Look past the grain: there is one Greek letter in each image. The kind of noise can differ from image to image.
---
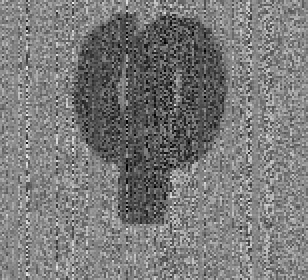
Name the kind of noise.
columns of uneven size
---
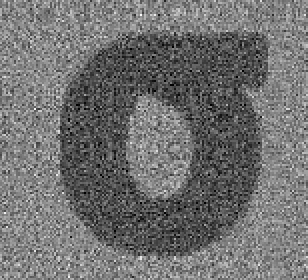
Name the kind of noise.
low rank plus noise
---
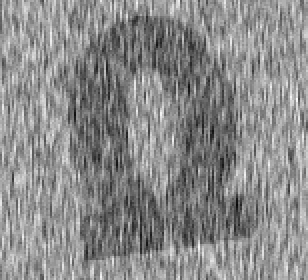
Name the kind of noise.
streaked along the columns
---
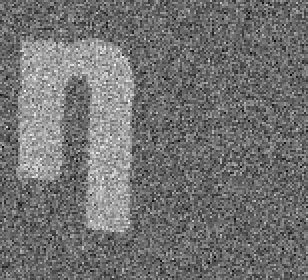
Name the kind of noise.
independent entries
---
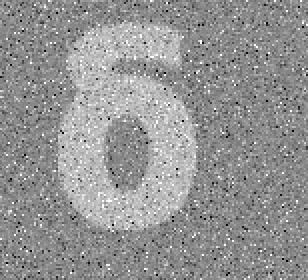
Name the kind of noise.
heavy tails
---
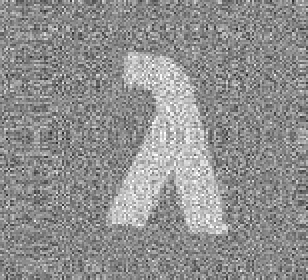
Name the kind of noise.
low rank plus noise
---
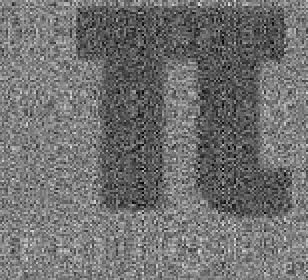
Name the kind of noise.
low rank plus noise
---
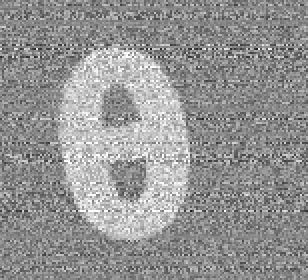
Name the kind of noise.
rows of uneven size
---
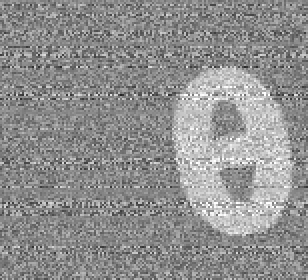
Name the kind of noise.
rows of uneven size
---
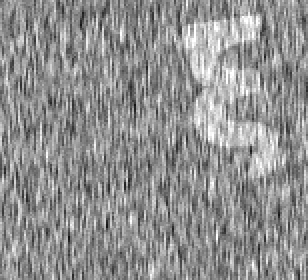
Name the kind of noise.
streaked along the columns
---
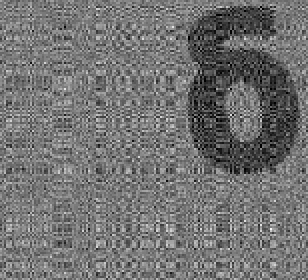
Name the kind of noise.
low rank plus noise
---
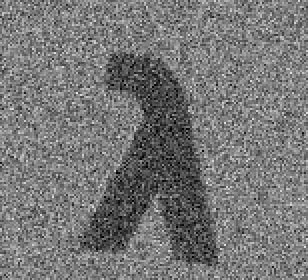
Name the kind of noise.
independent entries
